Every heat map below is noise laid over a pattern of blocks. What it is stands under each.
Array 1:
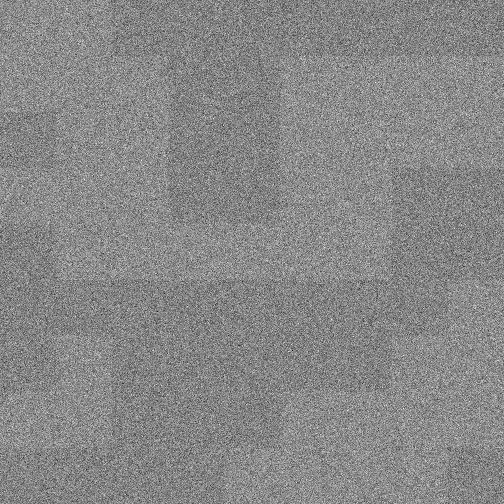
no symmetry
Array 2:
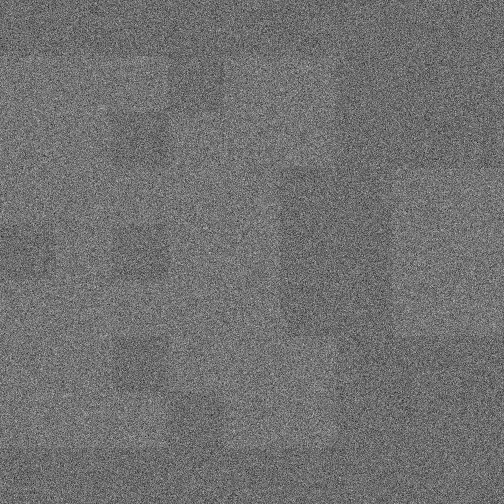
top and bottom mirror each other
